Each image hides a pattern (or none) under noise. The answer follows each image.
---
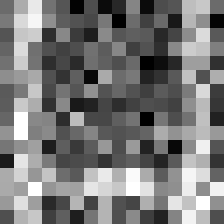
bands of rows crossing bands of columns
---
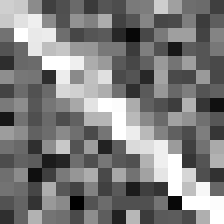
a diagonal band
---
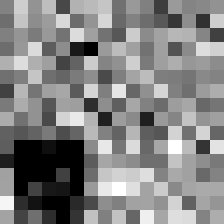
one block
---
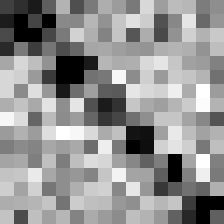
blocks along the diagonal
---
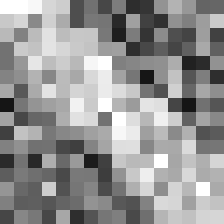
a diagonal band
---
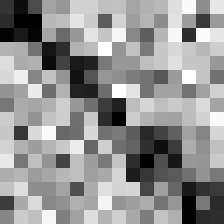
blocks along the diagonal
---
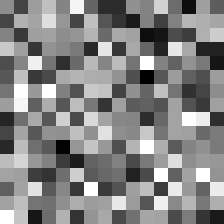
only noise
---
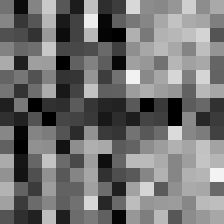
bands of rows crossing bands of columns
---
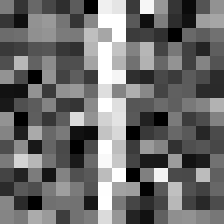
one band of columns
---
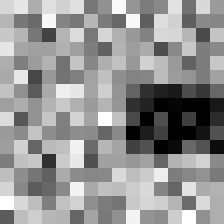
one block
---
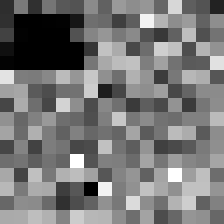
one block
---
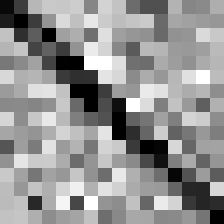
a diagonal band
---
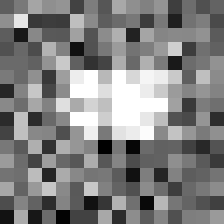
one block
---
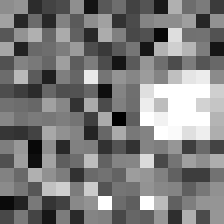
one block
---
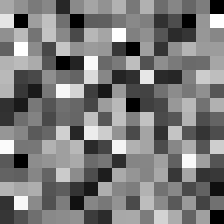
only noise
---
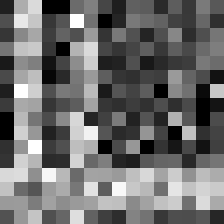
bands of rows crossing bands of columns
